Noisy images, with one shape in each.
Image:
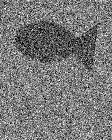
fish
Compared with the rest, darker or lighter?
darker
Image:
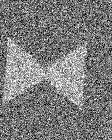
bow tie
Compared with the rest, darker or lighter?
lighter
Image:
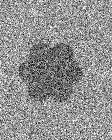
flower
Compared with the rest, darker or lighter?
darker
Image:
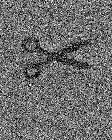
pair of scissors
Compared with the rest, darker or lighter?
darker
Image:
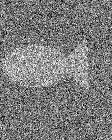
fish
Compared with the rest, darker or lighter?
lighter
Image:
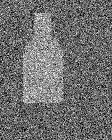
bottle
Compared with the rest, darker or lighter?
lighter
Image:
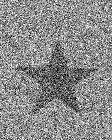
star
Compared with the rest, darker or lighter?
darker
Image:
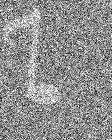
musical note
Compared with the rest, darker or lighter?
lighter
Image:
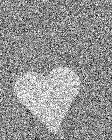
heart
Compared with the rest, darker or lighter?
lighter
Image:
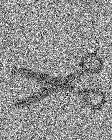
pair of scissors
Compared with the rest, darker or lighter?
darker
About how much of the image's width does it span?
nearly all
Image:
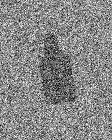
bottle
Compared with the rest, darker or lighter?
darker
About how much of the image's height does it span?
half
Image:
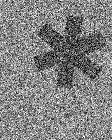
asterisk
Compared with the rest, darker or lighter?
darker
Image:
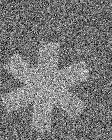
asterisk
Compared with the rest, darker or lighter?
lighter
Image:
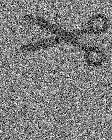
pair of scissors
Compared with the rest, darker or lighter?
darker
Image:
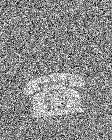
telephone
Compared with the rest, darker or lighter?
lighter
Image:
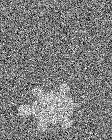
turtle
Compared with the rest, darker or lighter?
lighter
